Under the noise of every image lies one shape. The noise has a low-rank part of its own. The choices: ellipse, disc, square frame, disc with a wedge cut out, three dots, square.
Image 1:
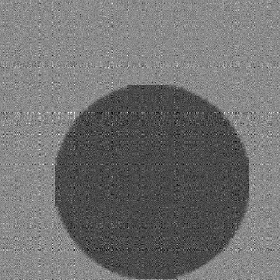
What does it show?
dark disc
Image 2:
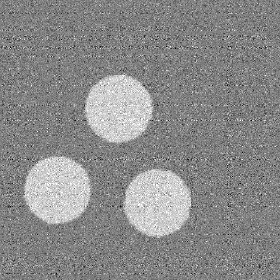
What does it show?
light three dots
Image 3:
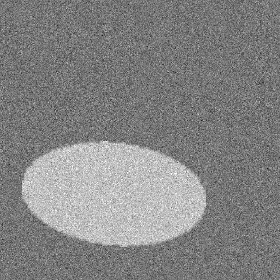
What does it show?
light ellipse
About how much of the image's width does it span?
two thirds
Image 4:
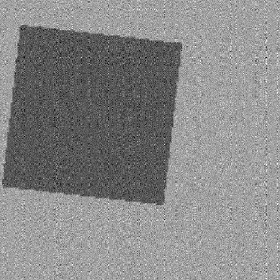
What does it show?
dark square
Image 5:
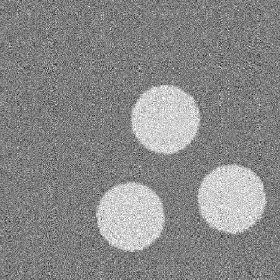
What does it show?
light three dots
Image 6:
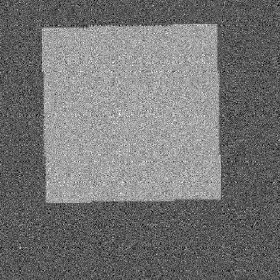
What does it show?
light square
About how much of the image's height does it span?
two thirds
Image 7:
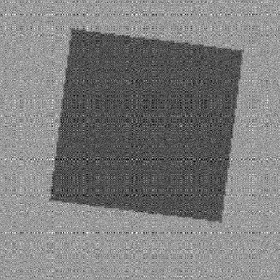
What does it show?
dark square
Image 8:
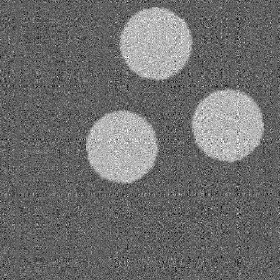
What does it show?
light three dots
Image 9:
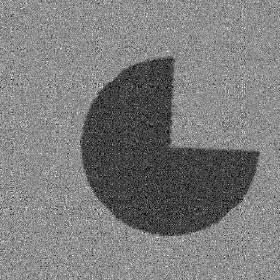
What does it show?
dark disc with a wedge cut out
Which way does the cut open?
up and right
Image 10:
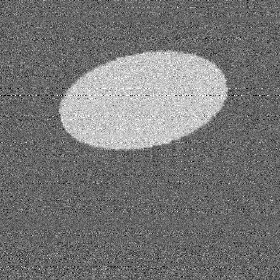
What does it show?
light ellipse
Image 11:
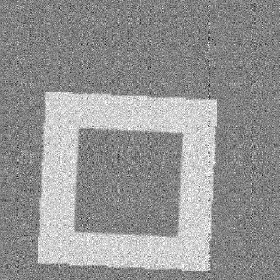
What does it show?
light square frame
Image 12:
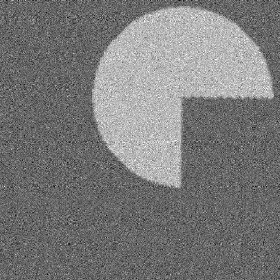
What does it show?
light disc with a wedge cut out
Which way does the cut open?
down and right
